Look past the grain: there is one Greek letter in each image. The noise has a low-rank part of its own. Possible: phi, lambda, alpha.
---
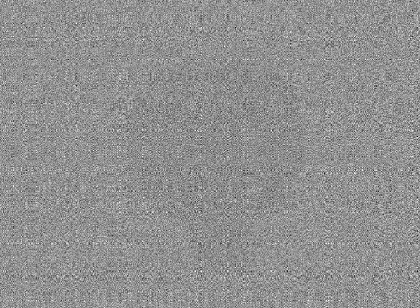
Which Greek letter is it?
phi
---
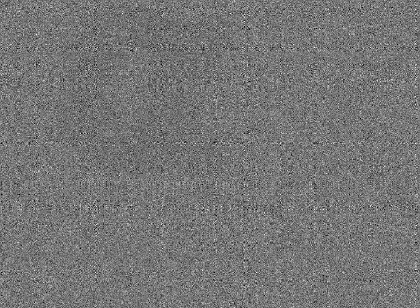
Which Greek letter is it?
alpha
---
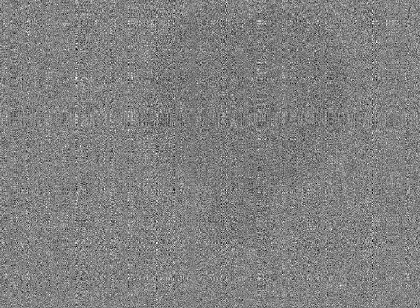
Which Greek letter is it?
phi
